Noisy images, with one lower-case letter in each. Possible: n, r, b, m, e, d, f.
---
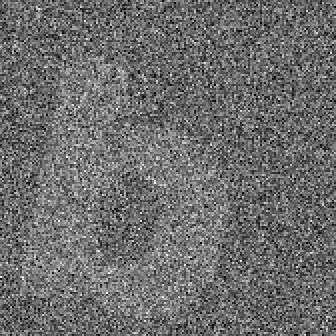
light b
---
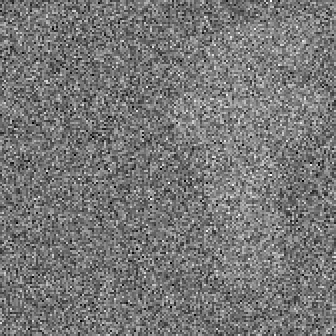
light f
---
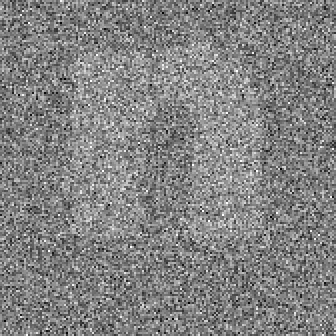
light n
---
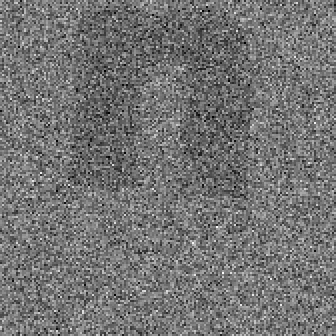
dark n
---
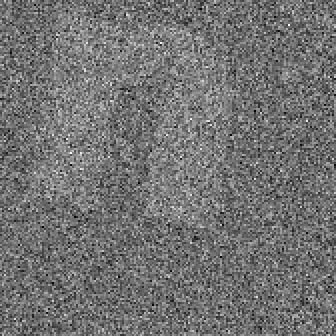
light n
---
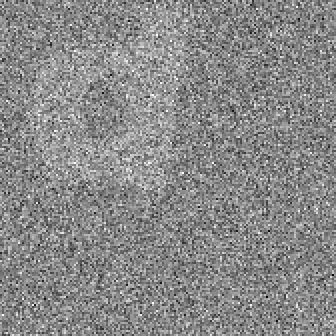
light d
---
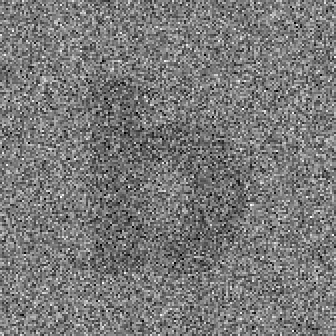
dark b
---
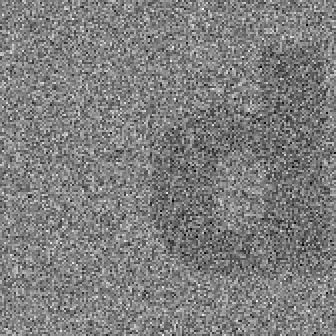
dark d
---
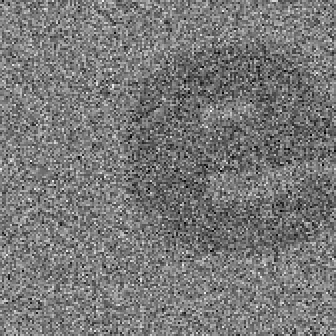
dark e
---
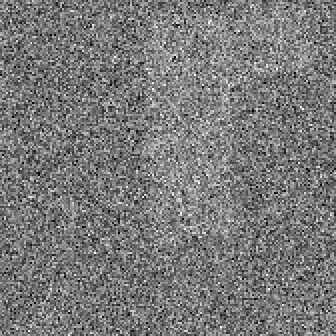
light r
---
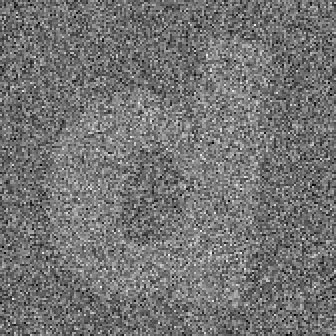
light d
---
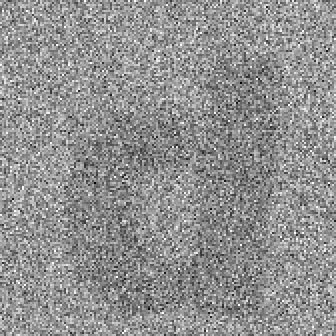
dark d
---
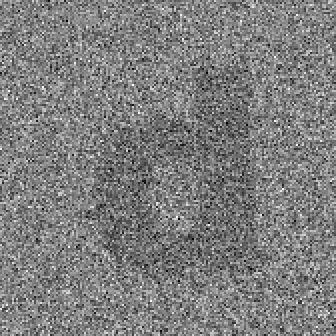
dark d
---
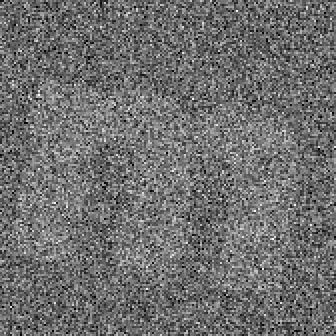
light m
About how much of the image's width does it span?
nearly all
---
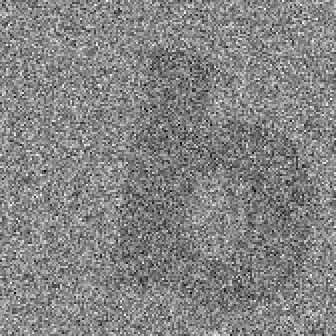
dark b
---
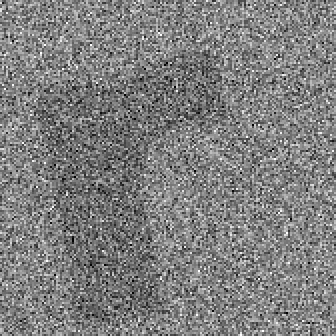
dark r
